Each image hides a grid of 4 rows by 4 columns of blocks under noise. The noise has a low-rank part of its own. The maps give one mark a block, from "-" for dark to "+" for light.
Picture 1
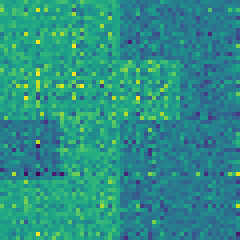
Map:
+ + - -
+ + + -
- + - -
+ + - -
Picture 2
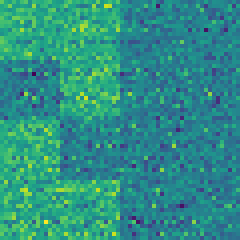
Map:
+ + - -
- + - -
+ - - -
+ + - -
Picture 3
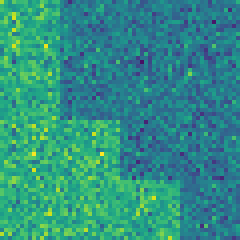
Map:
+ - - -
+ - - -
+ + - -
+ + + -
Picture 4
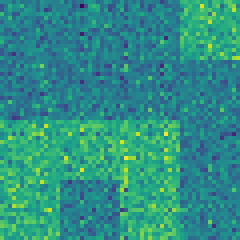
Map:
- - - +
- - - -
+ + + -
+ - + -
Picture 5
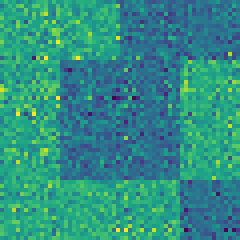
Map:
+ + - -
+ - - +
+ - - +
+ + + -
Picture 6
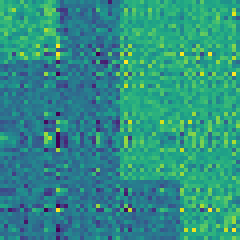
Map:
+ - + +
- - + +
- - + +
- - - +
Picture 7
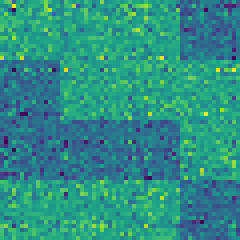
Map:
+ + + -
- + + +
- - - +
+ + + -
